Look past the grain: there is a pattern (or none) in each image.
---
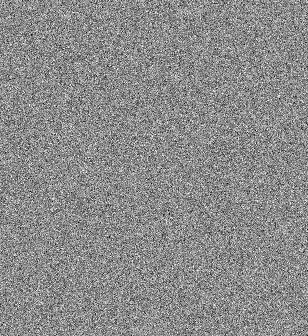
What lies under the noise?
only noise
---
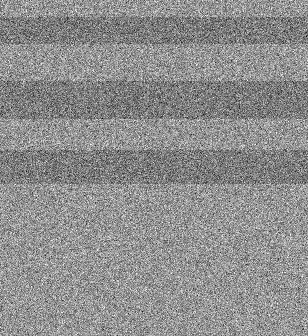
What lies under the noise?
bands of rows
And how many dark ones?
3
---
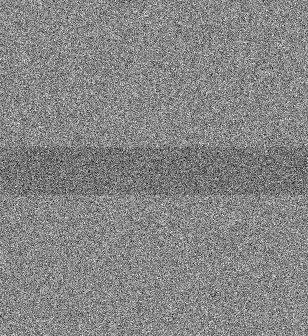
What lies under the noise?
one band of rows
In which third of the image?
middle
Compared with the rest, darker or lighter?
darker
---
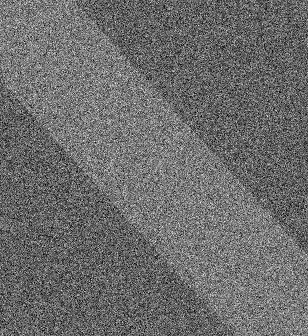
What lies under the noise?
a diagonal band
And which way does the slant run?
top left to bottom right
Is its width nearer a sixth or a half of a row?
a half
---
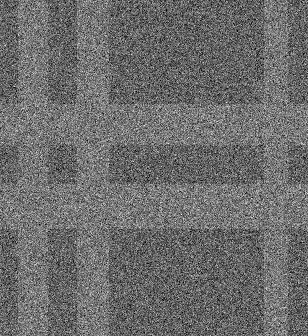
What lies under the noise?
bands of rows crossing bands of columns
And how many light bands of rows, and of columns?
2 and 3
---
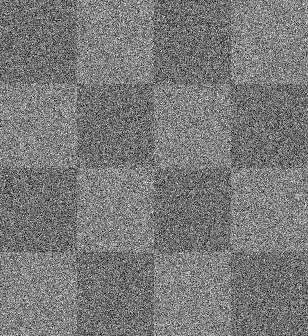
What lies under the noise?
a checkerboard
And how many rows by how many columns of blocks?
4 by 4
